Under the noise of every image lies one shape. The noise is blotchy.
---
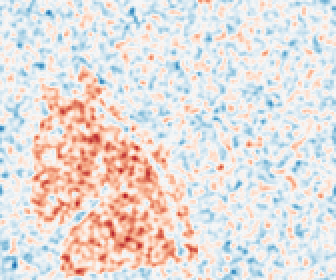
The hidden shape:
chess knight
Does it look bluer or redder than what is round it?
redder
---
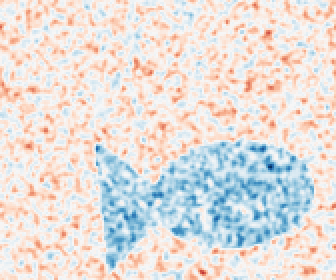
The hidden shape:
fish
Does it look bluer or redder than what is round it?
bluer
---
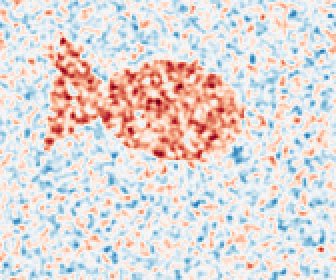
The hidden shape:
fish
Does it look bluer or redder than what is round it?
redder
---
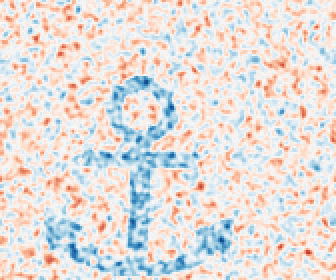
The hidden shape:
anchor
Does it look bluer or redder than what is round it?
bluer
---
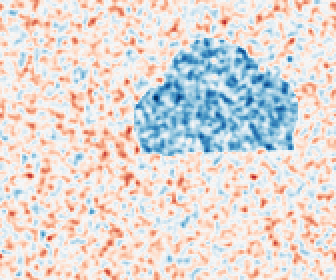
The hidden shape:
cloud
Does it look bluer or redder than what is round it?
bluer
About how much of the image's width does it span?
half
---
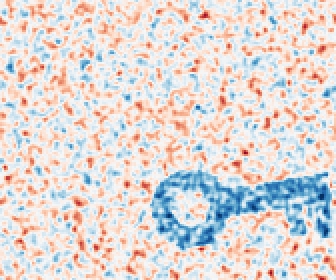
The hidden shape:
key
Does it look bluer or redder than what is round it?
bluer
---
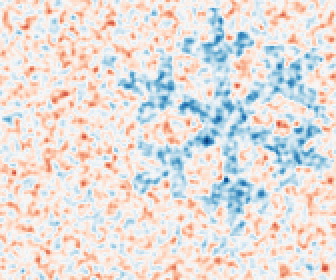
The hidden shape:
snowflake
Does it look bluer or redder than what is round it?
bluer
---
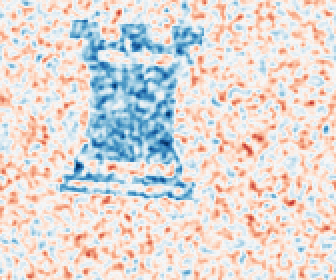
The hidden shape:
chess rook
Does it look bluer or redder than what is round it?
bluer
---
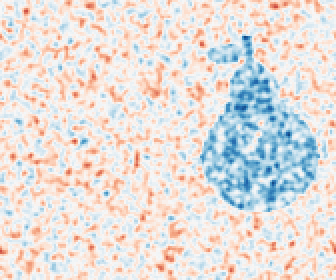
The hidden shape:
pear
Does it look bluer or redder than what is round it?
bluer
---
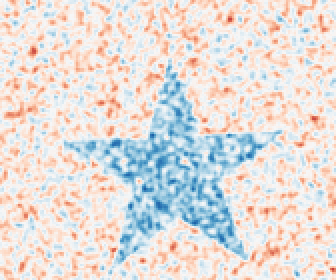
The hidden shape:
star
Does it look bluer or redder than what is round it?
bluer
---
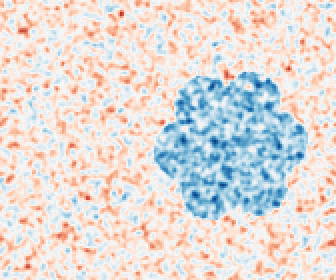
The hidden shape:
flower
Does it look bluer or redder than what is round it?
bluer
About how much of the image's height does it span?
half
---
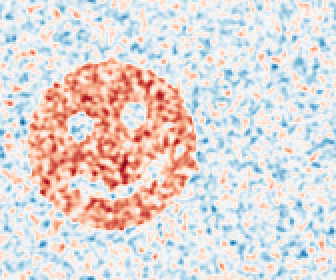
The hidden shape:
smiling face
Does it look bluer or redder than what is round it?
redder
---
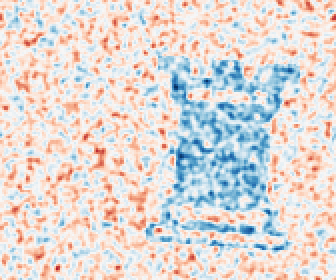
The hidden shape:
chess rook
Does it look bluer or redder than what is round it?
bluer
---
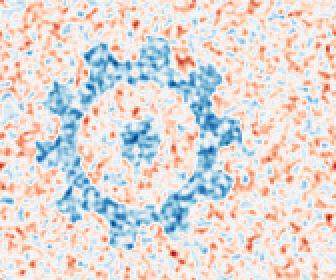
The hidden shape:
gear
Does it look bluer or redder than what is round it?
bluer
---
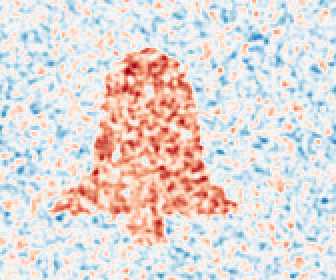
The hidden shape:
bell
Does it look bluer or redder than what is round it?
redder
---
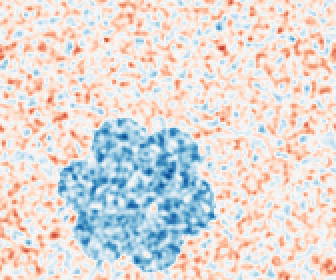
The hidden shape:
flower
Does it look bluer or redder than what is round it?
bluer
